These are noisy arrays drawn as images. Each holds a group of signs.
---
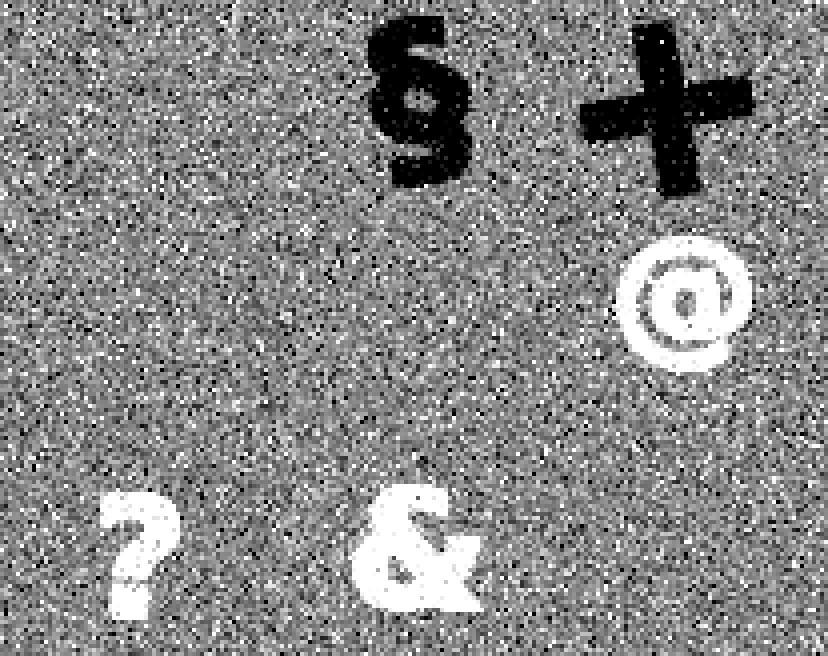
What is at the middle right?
at sign
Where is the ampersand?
bottom middle
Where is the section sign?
top middle
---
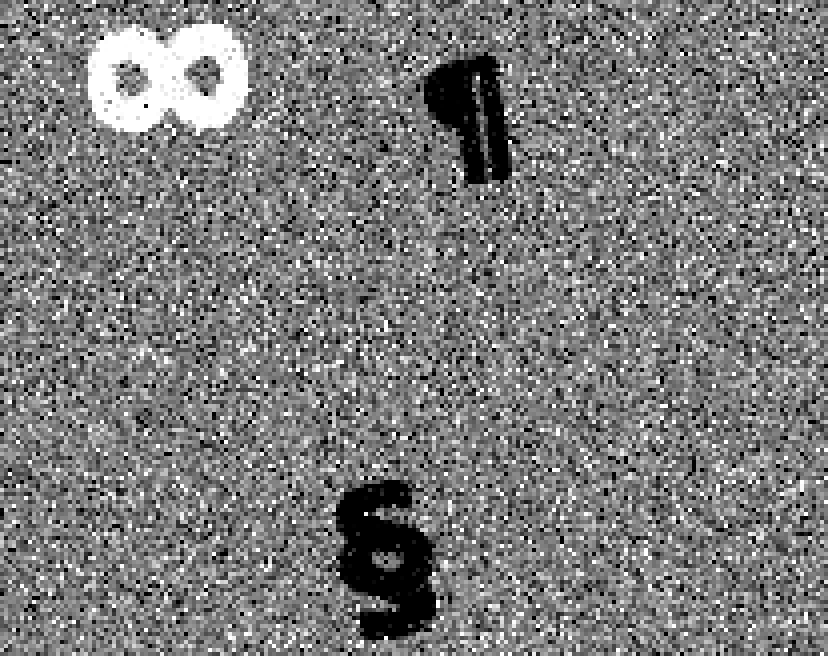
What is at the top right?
nothing
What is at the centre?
nothing
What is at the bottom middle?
section sign
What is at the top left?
infinity sign
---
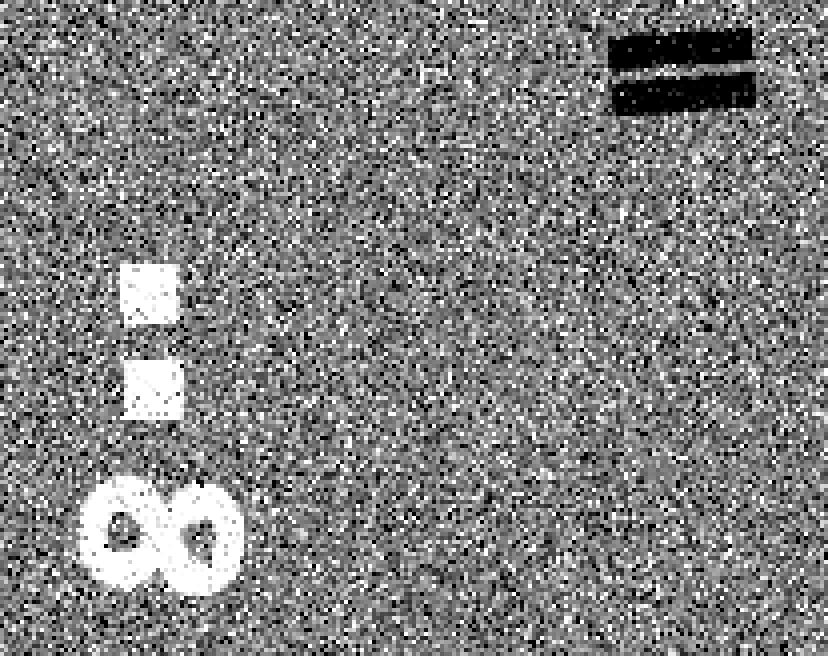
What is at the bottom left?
infinity sign
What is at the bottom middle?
nothing
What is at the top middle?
nothing
